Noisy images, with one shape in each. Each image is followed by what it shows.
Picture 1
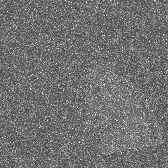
chess knight
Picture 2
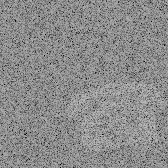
telephone
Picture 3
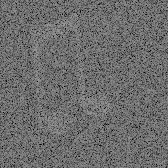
pair of musical notes
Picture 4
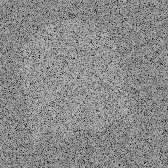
ghost
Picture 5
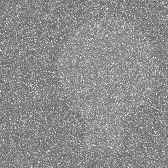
light bulb
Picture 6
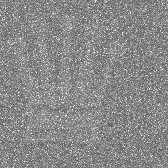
chess queen
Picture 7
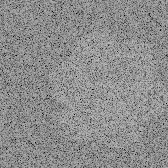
flower
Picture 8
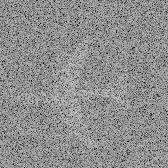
airplane
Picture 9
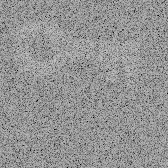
key
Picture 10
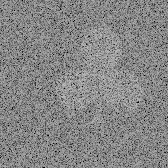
club
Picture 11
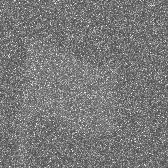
flag
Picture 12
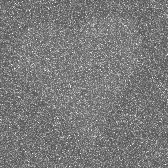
heart
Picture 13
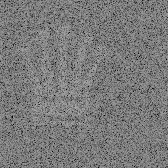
chess queen
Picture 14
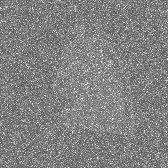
chess knight
